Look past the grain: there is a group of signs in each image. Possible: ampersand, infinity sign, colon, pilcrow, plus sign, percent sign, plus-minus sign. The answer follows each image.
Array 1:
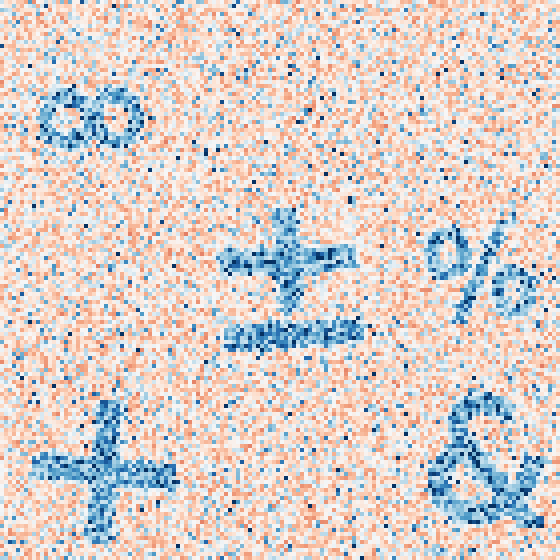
top left: infinity sign; centre: plus-minus sign; middle right: percent sign; bottom left: plus sign; bottom right: ampersand
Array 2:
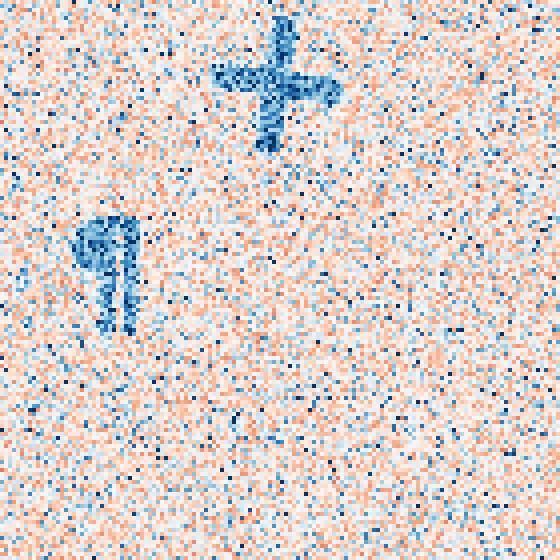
top middle: plus sign; middle left: pilcrow
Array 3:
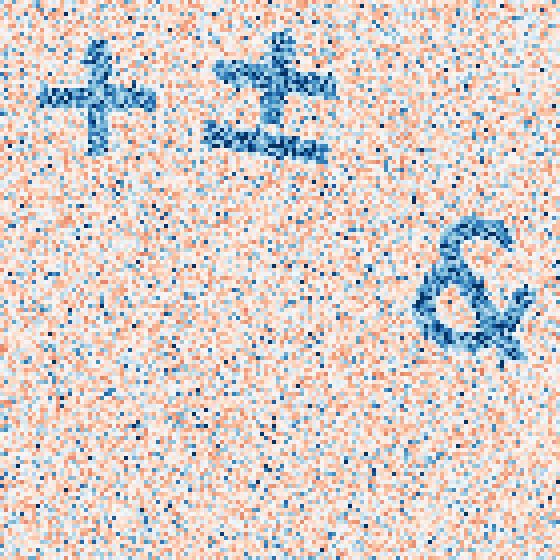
top left: plus sign; top middle: plus-minus sign; middle right: ampersand
